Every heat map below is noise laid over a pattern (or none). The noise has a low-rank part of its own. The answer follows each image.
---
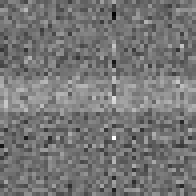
one band of rows
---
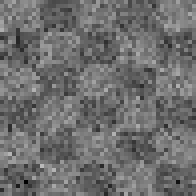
a checkerboard
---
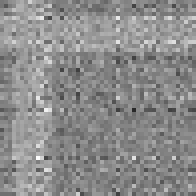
bands of rows crossing bands of columns
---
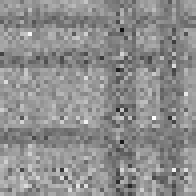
bands of rows crossing bands of columns
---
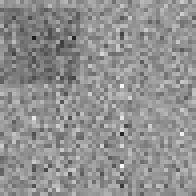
one block
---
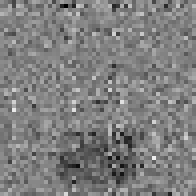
one block
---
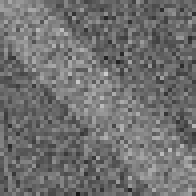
a diagonal band
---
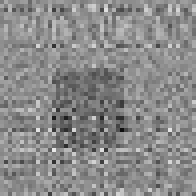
one block
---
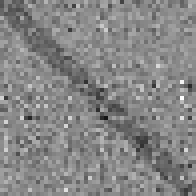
a diagonal band
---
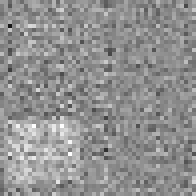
one block
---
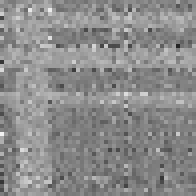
bands of rows crossing bands of columns
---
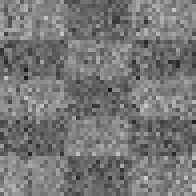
a checkerboard
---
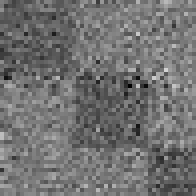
blocks along the diagonal
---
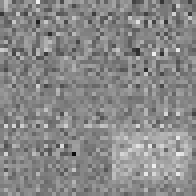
one block
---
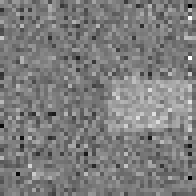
one block
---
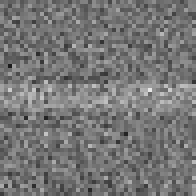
one band of rows
